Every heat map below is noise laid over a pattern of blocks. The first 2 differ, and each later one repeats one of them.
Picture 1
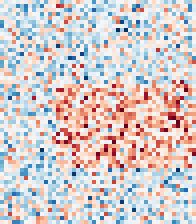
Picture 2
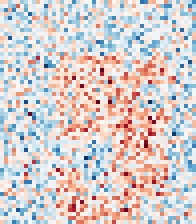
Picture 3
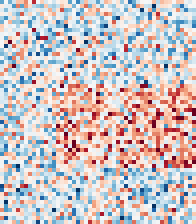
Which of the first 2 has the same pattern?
1
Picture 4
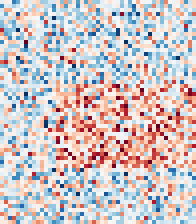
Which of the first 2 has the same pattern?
1
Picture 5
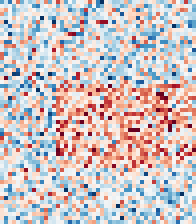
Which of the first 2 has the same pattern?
1
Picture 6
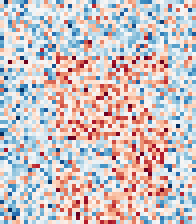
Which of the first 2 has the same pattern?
2
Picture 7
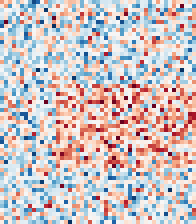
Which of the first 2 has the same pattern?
1
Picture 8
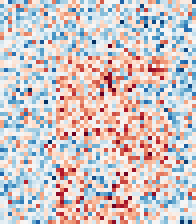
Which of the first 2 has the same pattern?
2
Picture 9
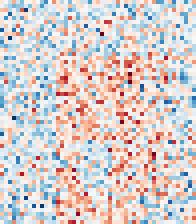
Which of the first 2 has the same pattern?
2
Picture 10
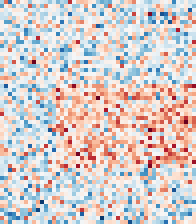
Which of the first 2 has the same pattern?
1
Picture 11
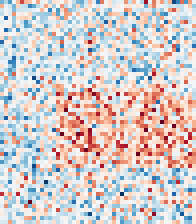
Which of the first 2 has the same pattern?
1
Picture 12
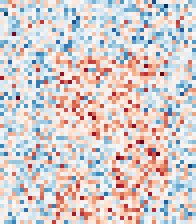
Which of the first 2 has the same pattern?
2
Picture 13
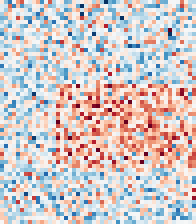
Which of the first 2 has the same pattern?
1
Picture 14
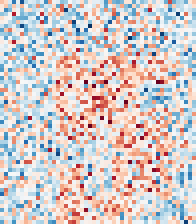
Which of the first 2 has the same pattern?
2
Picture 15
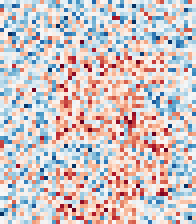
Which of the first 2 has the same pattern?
2
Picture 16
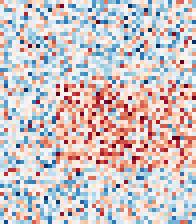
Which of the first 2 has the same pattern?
1
